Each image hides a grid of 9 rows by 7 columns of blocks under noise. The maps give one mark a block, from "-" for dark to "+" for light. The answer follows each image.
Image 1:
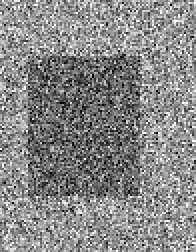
+ + + + + + +
+ + + + + + +
+ - - - - + +
+ - - - - + +
+ - - - - + +
+ - - - - + +
+ - - - - + +
+ + + + + + +
+ + + + + + +
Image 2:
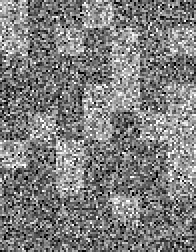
+ - - + - - -
+ - + - + - +
- - - - + - -
- - - + + - +
- + - + - + +
+ - + - - - +
- - + - - - +
- - - - + - -
- - - - - - -
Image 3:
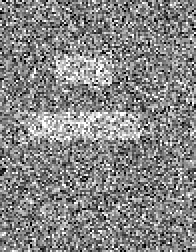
- - - - - - -
- - - - - - -
- - + + - - -
- - - - - - -
- + + + + - -
- - - - - - -
- - - - - - -
- - - - - - -
- - - - - - -
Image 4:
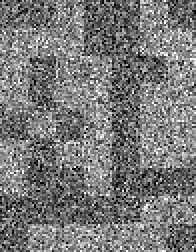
- - + - - + -
+ + + - - + +
+ - + + - - +
+ - + + - + +
- + - + - + +
+ - + + - + +
+ - - + - - -
- - - - - + +
- + + + + + -
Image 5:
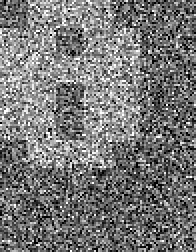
- + + + - - -
+ + - + + - -
+ + + + + - -
+ + - + + - -
+ + - + + - -
- + + + - - -
- - - - - - -
- - - - - - -
- - - - - - -
